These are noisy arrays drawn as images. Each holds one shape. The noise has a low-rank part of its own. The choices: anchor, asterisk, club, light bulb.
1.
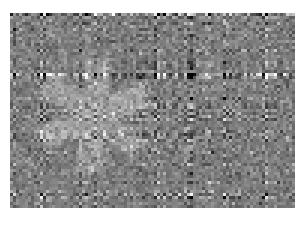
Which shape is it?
asterisk
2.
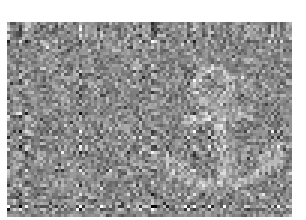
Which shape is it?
anchor
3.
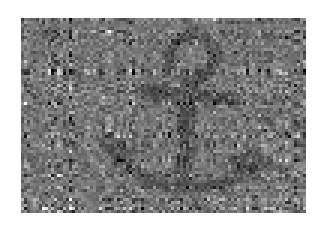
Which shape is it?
anchor
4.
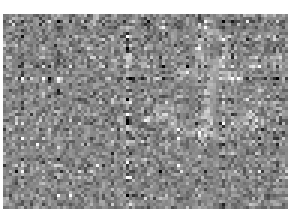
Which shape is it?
anchor
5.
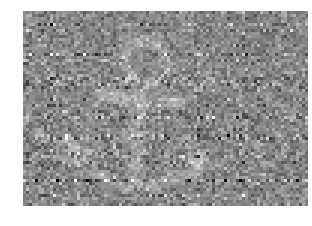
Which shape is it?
anchor
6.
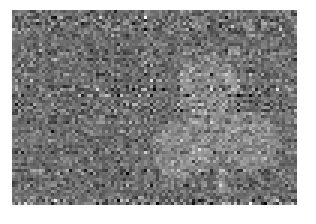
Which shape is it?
club
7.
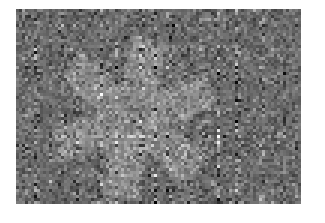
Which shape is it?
asterisk
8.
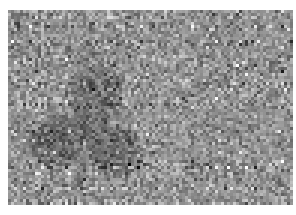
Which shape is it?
club
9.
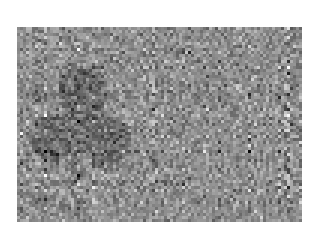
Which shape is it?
club
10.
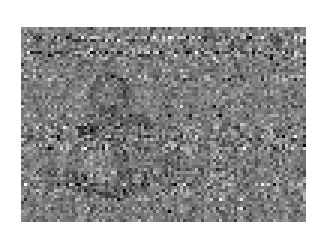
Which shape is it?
anchor
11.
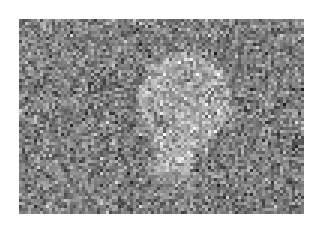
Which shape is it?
light bulb
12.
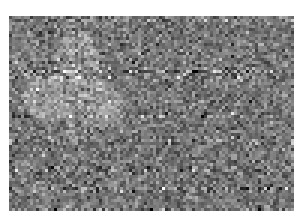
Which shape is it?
club
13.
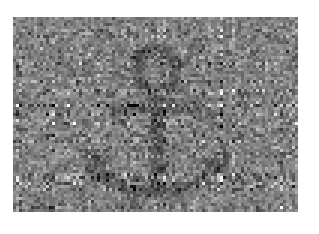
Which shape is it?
anchor
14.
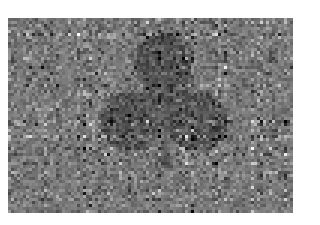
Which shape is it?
club
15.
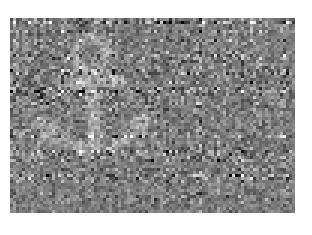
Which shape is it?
anchor
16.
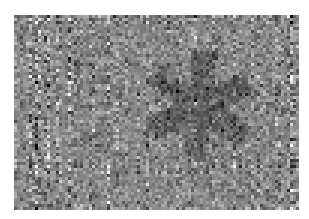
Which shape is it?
asterisk
